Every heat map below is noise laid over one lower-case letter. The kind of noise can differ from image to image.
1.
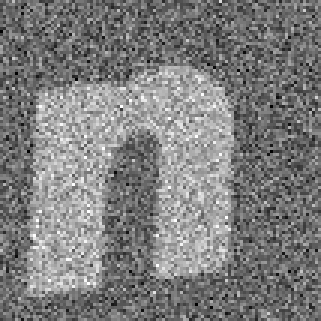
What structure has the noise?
independent entries
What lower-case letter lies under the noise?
n
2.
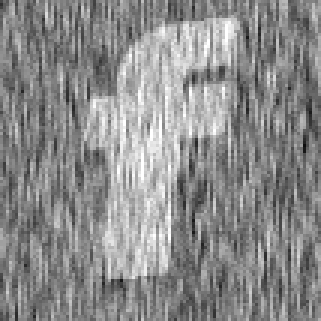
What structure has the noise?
streaked along the columns
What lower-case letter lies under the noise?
f
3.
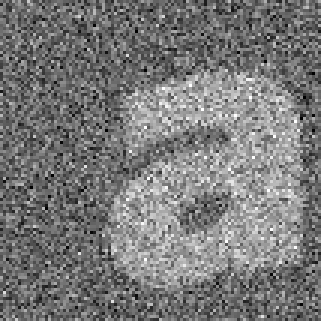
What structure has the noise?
independent entries
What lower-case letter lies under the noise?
a
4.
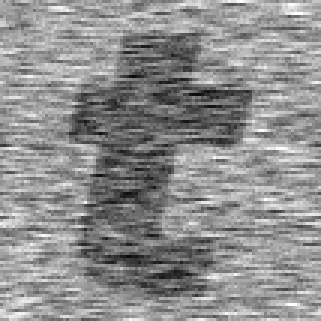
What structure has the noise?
streaked along the rows
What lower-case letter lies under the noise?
t
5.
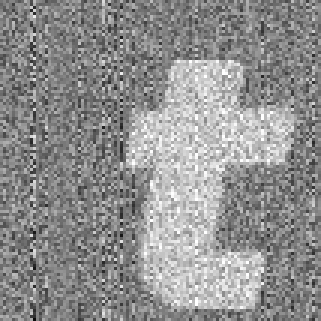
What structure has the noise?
columns of uneven size
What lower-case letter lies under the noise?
t
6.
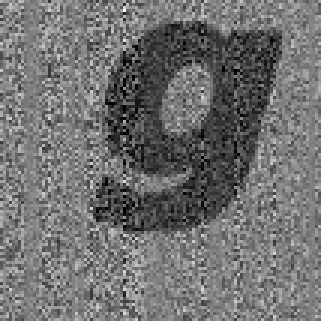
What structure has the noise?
columns of uneven size
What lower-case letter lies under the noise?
g
